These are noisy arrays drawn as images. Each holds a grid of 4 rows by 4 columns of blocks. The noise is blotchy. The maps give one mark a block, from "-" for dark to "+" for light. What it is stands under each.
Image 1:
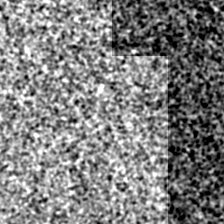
++--
+++-
+++-
+++-
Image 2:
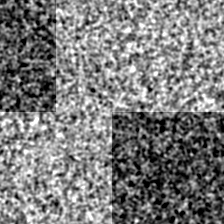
-+++
-+++
++--
++--
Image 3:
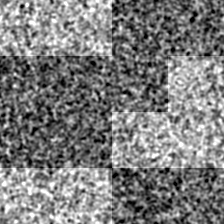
++--
---+
--++
++--
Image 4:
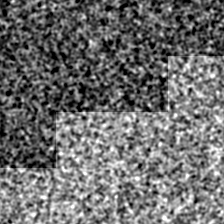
----
---+
-+++
++++
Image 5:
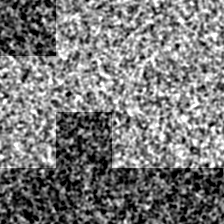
-+++
++++
+-++
----
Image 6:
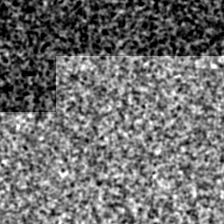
----
-+++
++++
++++
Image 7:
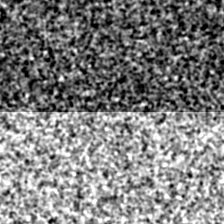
----
----
++++
++++
